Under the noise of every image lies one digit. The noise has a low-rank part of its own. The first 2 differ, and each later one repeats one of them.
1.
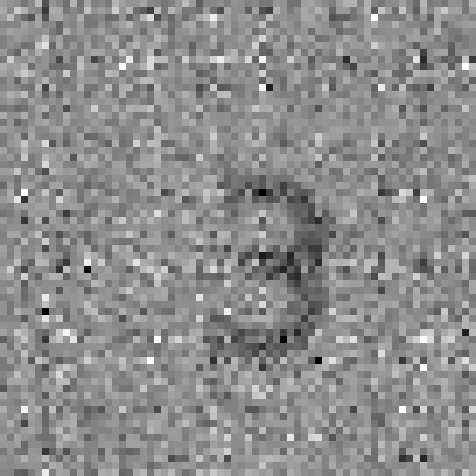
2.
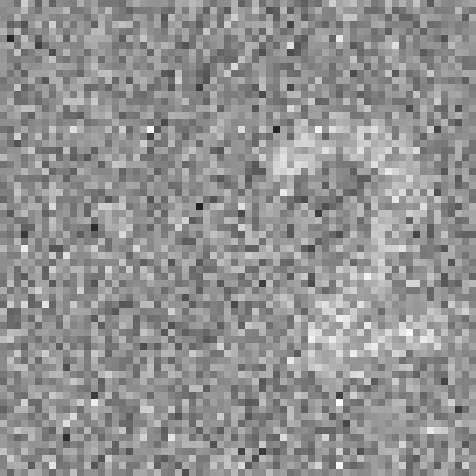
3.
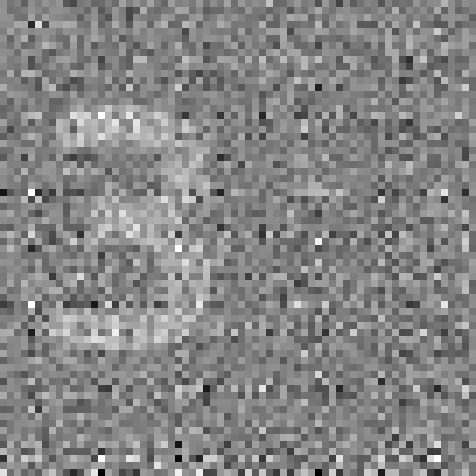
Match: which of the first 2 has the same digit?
1
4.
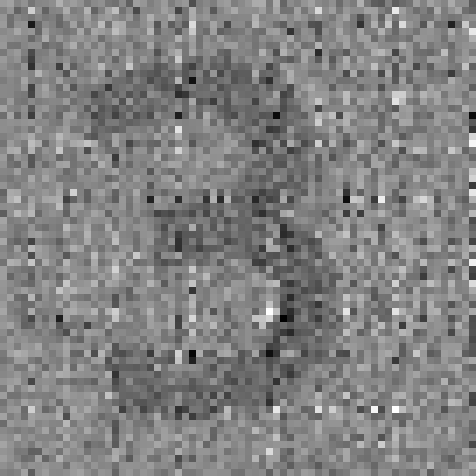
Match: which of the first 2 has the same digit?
1
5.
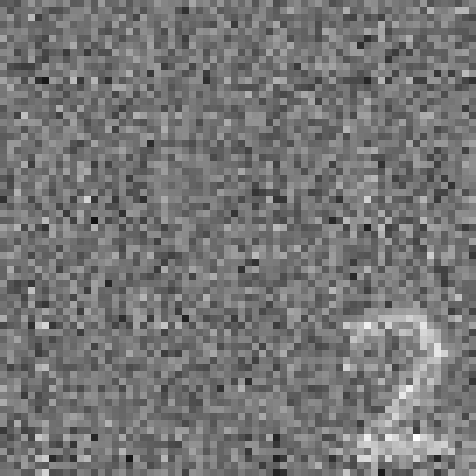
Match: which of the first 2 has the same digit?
2
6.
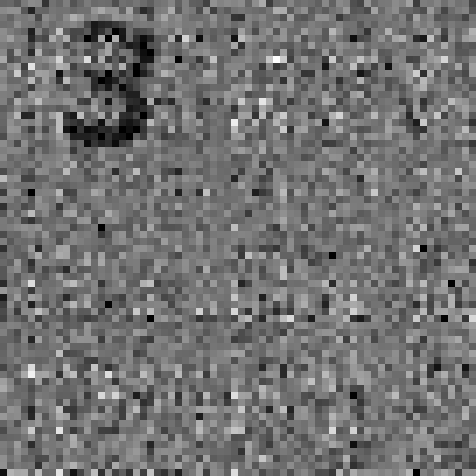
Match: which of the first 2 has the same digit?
1
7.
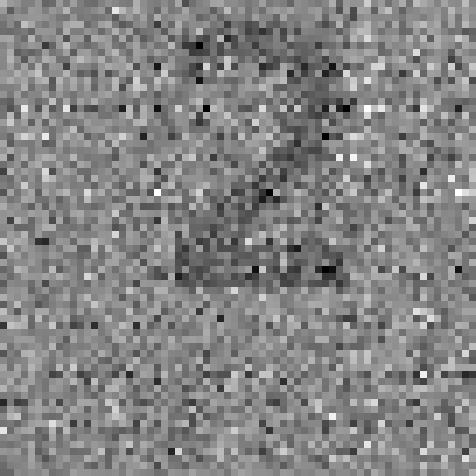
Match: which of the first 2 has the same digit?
2
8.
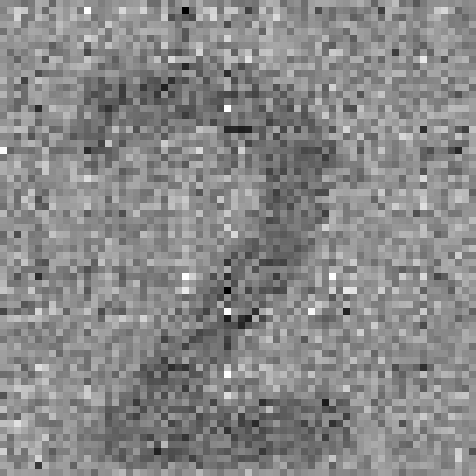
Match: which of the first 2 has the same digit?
2
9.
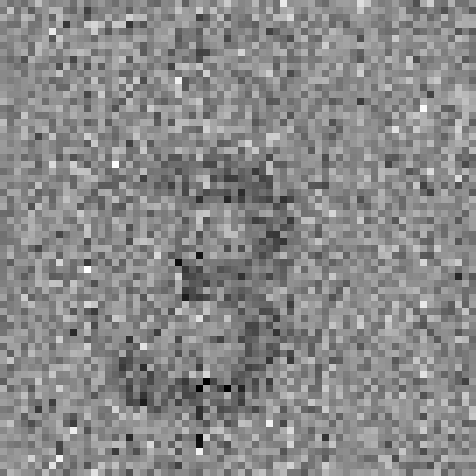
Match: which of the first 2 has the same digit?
1
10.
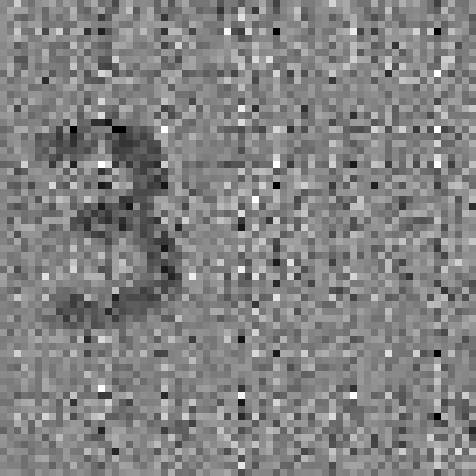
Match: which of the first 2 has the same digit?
1
